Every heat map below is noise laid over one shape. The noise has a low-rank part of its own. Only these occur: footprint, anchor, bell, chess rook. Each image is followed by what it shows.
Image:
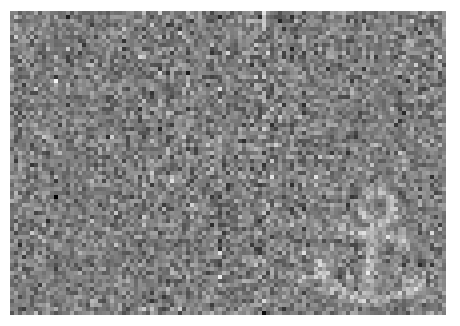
anchor
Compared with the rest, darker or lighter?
lighter
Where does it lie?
bottom right
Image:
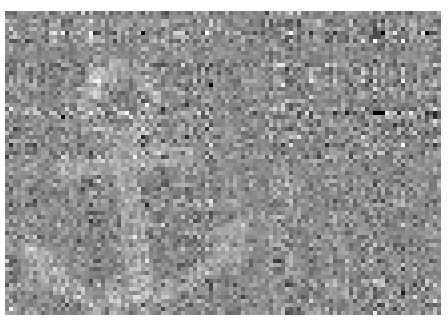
anchor
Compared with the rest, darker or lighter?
lighter
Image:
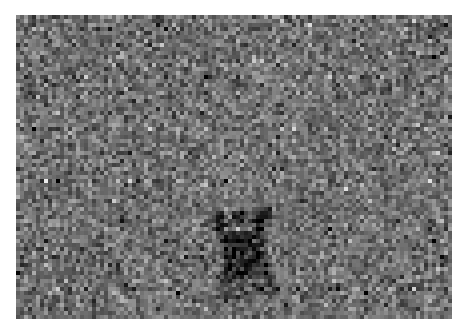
chess rook
